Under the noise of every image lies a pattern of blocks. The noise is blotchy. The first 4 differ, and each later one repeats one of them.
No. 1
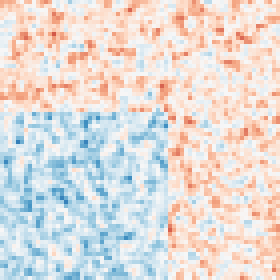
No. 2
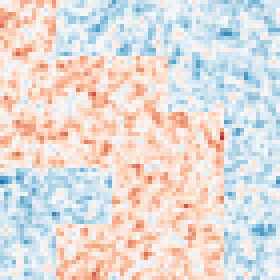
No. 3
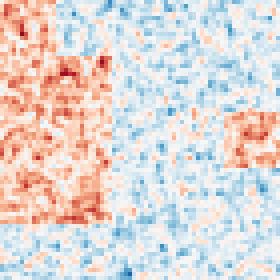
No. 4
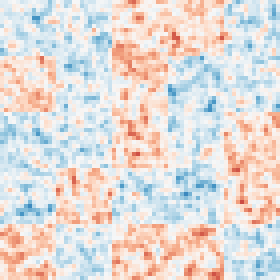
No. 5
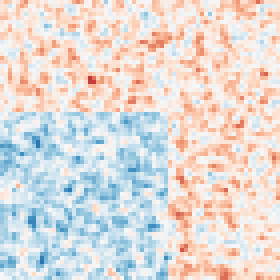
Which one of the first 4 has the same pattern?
1
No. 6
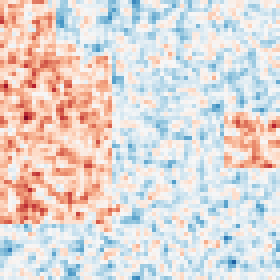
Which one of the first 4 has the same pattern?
3
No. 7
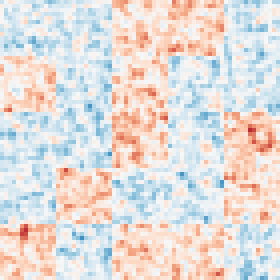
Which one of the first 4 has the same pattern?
4
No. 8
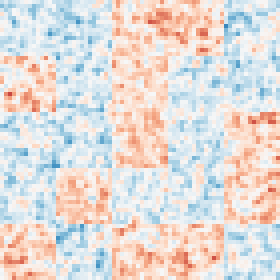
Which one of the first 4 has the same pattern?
4
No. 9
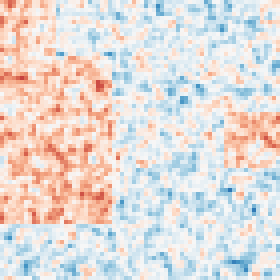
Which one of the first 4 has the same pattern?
3
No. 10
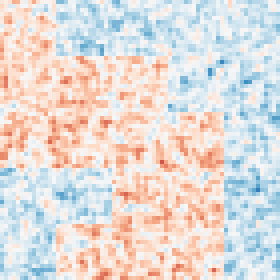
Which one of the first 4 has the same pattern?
2
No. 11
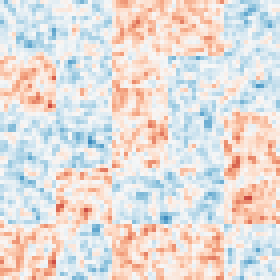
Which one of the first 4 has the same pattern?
4
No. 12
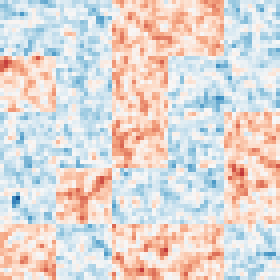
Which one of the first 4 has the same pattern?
4
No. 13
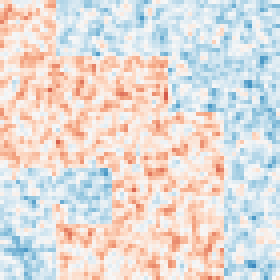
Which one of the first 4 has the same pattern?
2
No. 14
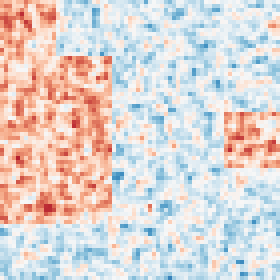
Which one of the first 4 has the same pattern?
3
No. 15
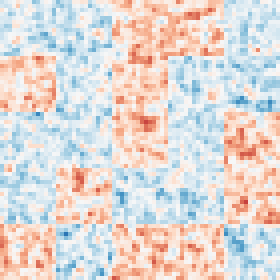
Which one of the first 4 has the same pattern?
4
